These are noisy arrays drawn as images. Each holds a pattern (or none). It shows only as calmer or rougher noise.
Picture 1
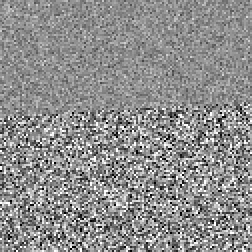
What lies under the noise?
a sharp edge
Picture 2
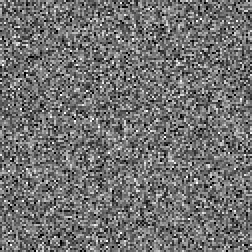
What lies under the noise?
only noise
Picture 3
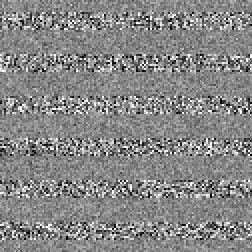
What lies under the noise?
horizontal stripes
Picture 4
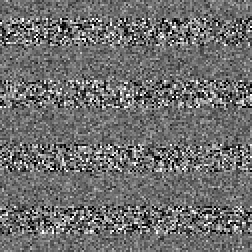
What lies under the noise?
horizontal stripes
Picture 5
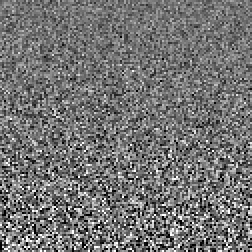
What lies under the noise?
a smooth slope
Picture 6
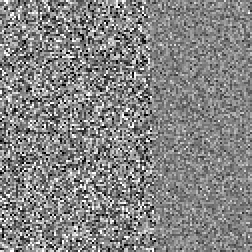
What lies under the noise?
a sharp edge
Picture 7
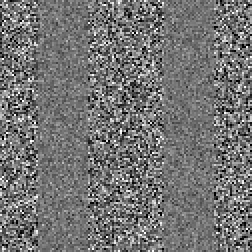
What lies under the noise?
vertical stripes
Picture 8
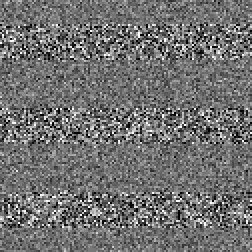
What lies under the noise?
horizontal stripes
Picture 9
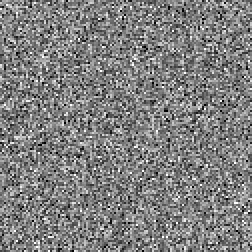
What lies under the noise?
only noise
